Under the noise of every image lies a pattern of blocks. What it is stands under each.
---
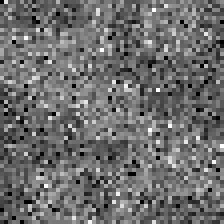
the same after a half turn
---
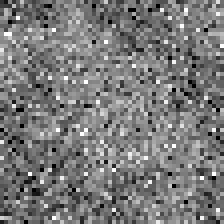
mirrored about the diagonal from the bottom left
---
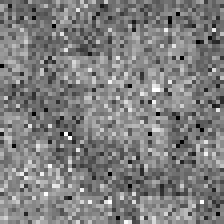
mirrored about the diagonal from the bottom left
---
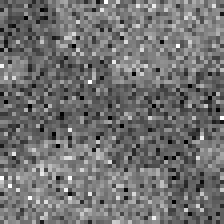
the same after a half turn
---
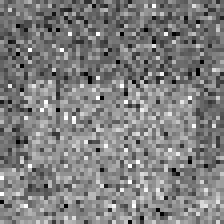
left and right mirror each other
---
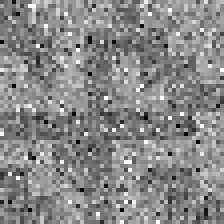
mirrored about the diagonal from the bottom left
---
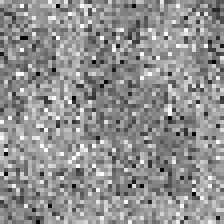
no symmetry
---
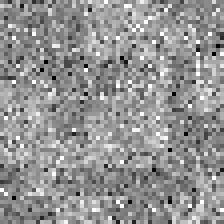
mirrored about the diagonal from the top left
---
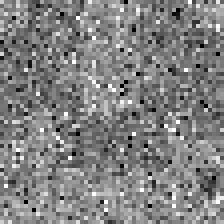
left and right mirror each other
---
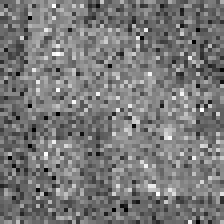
mirrored about the diagonal from the bottom left
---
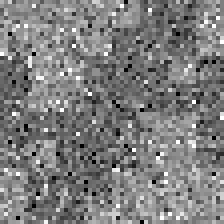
the same after a half turn
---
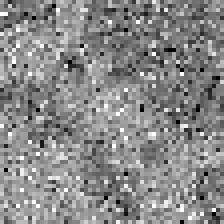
mirrored about the diagonal from the bottom left
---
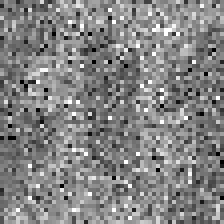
the same after a half turn
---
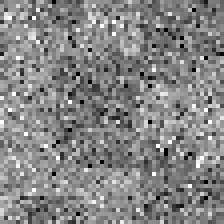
top and bottom mirror each other
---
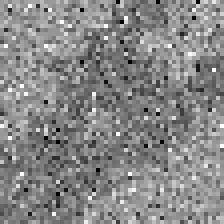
mirrored about the diagonal from the bottom left
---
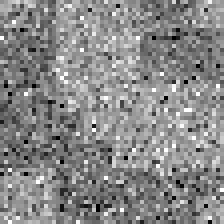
mirrored about the diagonal from the bottom left
